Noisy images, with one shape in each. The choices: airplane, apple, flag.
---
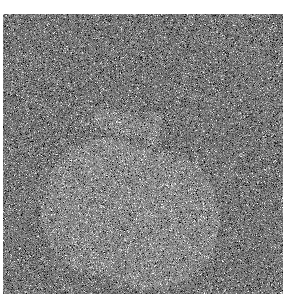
apple
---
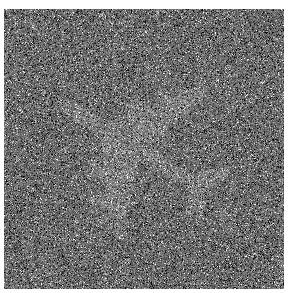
airplane
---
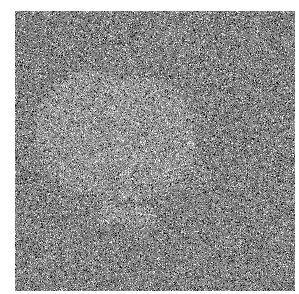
apple
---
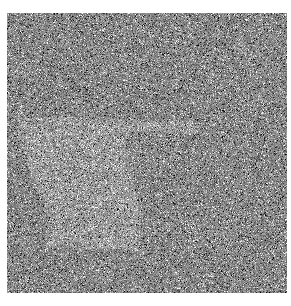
flag
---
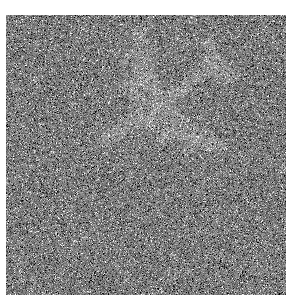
airplane
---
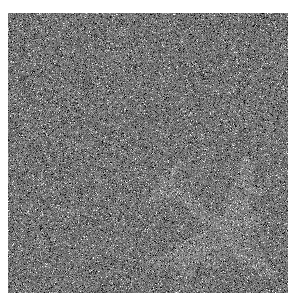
airplane
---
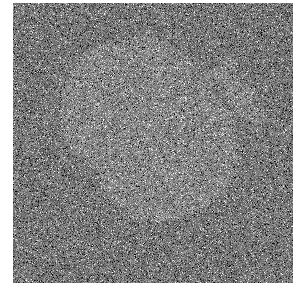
apple
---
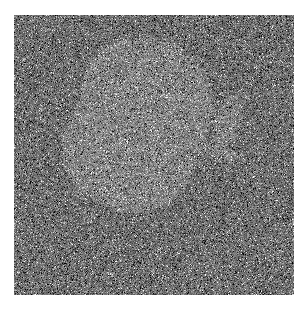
apple
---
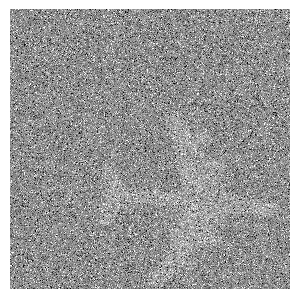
airplane
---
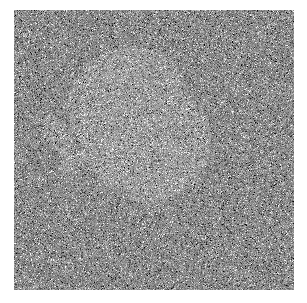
apple
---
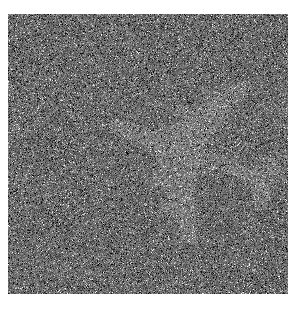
airplane
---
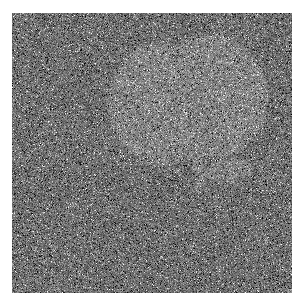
apple
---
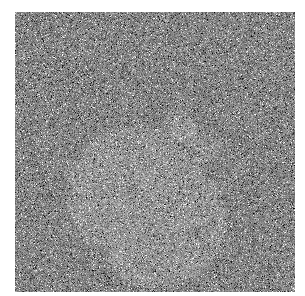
apple
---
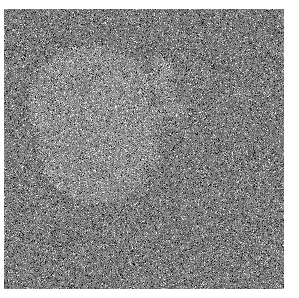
apple
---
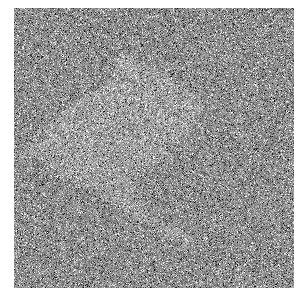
flag
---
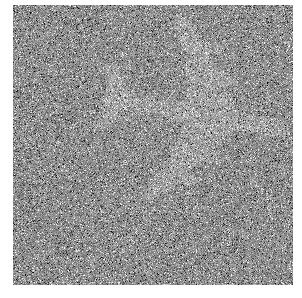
airplane
